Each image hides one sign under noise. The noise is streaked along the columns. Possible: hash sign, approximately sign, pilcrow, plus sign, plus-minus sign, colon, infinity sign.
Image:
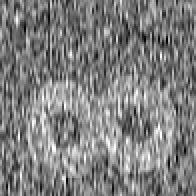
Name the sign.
infinity sign
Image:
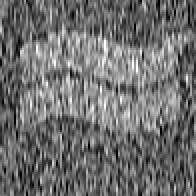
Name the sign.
approximately sign
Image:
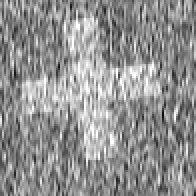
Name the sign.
plus sign
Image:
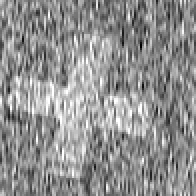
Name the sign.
plus sign
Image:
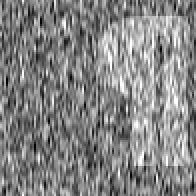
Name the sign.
pilcrow
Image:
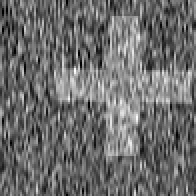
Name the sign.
plus sign
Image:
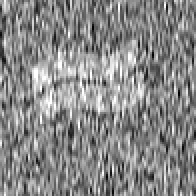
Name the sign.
approximately sign
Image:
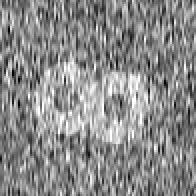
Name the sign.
infinity sign
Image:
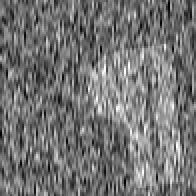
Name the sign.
pilcrow
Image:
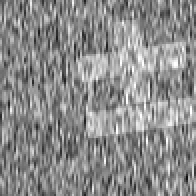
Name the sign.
plus-minus sign
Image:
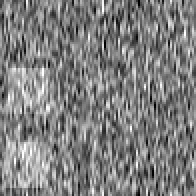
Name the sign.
colon
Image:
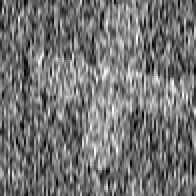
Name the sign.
plus sign
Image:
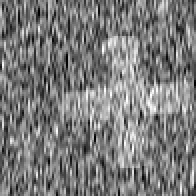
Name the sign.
plus sign
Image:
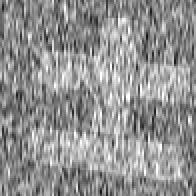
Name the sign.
plus-minus sign
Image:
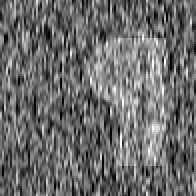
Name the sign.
pilcrow
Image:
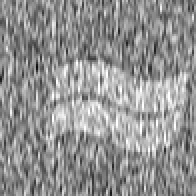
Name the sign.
approximately sign
